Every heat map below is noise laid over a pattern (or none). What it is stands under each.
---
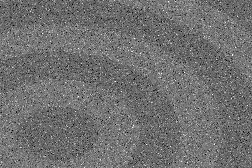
rings round one point
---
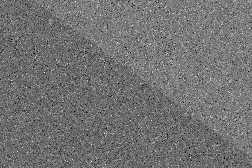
a sharp edge
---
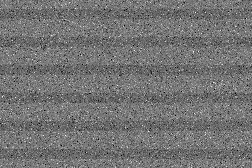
horizontal stripes
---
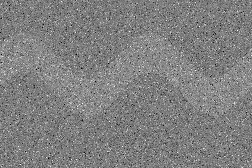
a wavy band
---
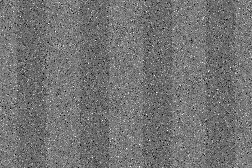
vertical stripes
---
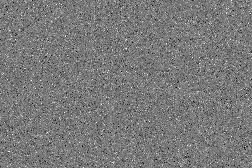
only noise
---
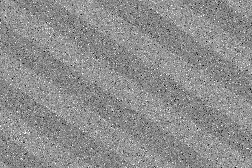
diagonal stripes
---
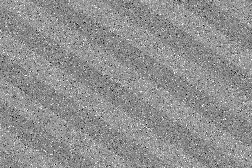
diagonal stripes
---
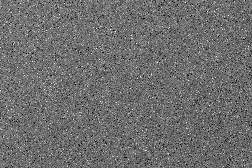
a smooth slope
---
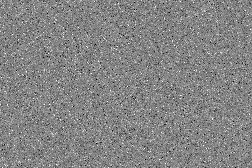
only noise
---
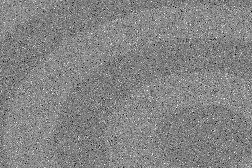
rings round one point
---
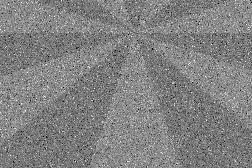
spokes from one point
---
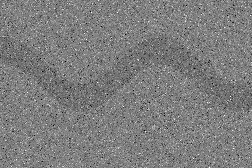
a wavy band
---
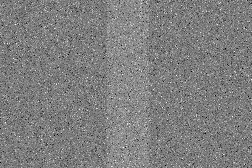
one vertical stripe
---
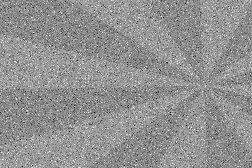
spokes from one point
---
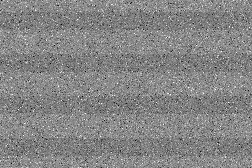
horizontal stripes
